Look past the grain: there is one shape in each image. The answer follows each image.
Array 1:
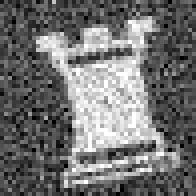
chess rook
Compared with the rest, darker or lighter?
lighter
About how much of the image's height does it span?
nearly all
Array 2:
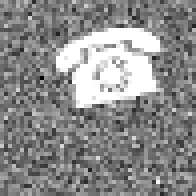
telephone
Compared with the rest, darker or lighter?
lighter
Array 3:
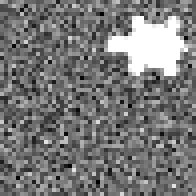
turtle
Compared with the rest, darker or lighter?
lighter
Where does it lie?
top right
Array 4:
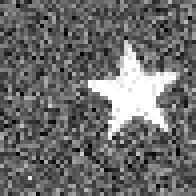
star
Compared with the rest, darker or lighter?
lighter
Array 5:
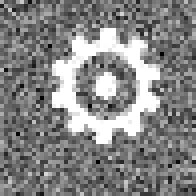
gear
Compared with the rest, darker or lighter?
lighter
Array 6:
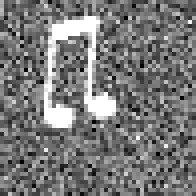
pair of musical notes
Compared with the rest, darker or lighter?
lighter
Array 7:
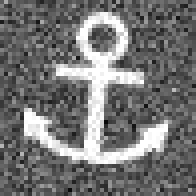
anchor
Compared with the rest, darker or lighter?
lighter
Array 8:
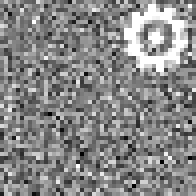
gear
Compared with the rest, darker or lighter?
lighter
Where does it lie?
top right
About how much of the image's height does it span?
a third
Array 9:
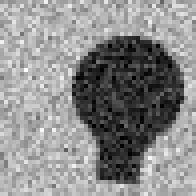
light bulb
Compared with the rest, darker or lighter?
darker
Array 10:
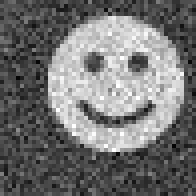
smiling face
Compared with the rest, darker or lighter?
lighter
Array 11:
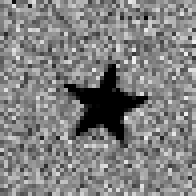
star
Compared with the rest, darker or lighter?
darker
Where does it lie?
centre
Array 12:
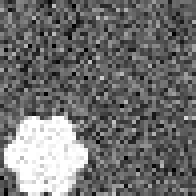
flower
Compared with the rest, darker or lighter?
lighter
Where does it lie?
bottom left
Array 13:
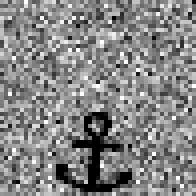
anchor
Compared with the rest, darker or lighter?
darker
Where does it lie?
bottom middle
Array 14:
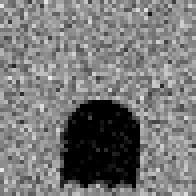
ghost
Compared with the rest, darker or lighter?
darker
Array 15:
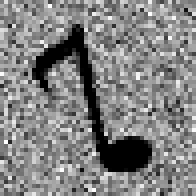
musical note
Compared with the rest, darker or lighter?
darker
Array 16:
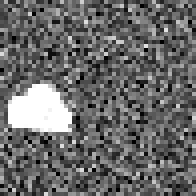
cloud
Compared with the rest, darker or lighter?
lighter
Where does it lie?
middle left
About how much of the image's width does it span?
a third
